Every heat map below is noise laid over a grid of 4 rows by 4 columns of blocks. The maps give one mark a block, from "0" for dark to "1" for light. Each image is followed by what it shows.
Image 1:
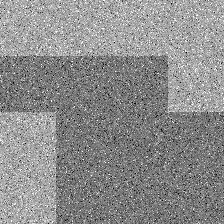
1 1 1 1
0 0 0 1
1 0 0 0
1 0 0 0
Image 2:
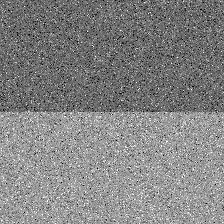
0 0 0 0
0 0 0 0
1 1 1 1
1 1 1 1
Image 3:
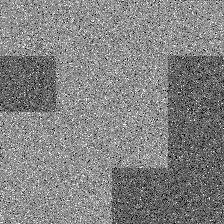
1 1 1 1
0 1 1 0
1 1 1 0
1 1 0 0
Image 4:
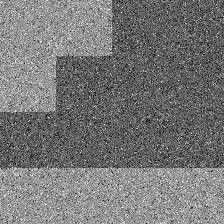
1 1 0 0
1 0 0 0
0 0 0 0
1 1 1 1
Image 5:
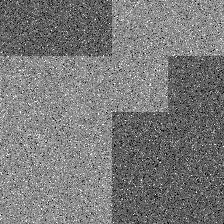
0 0 1 1
1 1 1 0
1 1 0 0
1 1 0 0
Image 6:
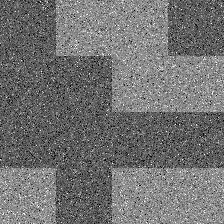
0 1 1 0
0 0 1 1
0 0 0 0
1 0 1 1
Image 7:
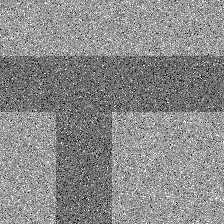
1 1 1 1
0 0 0 0
1 0 1 1
1 0 1 1
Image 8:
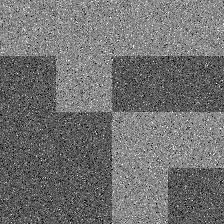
1 1 1 1
0 1 0 0
0 0 1 1
0 0 1 0
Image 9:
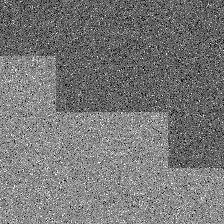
0 0 0 0
1 0 0 0
1 1 1 0
1 1 1 1
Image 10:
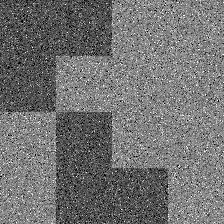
0 0 1 1
0 1 1 1
1 0 1 1
1 0 0 1
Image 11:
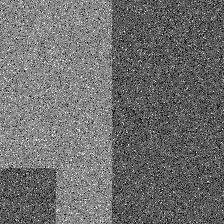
1 1 0 0
1 1 0 0
1 1 0 0
0 1 0 0
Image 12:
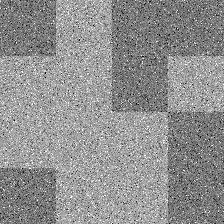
0 1 0 0
1 1 0 1
1 1 1 0
0 1 1 0
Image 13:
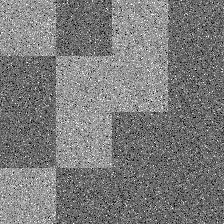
1 0 1 0
0 1 1 0
0 1 0 0
1 0 0 0
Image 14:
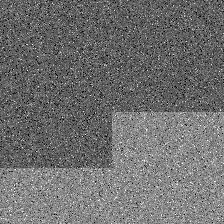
0 0 0 0
0 0 0 0
0 0 1 1
1 1 1 1
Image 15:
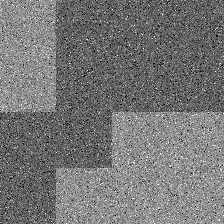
1 0 0 0
1 0 0 0
0 0 1 1
0 1 1 1
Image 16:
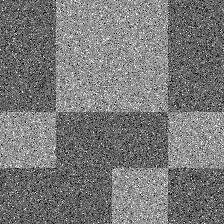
0 1 1 0
0 1 1 0
1 0 0 1
0 0 1 0
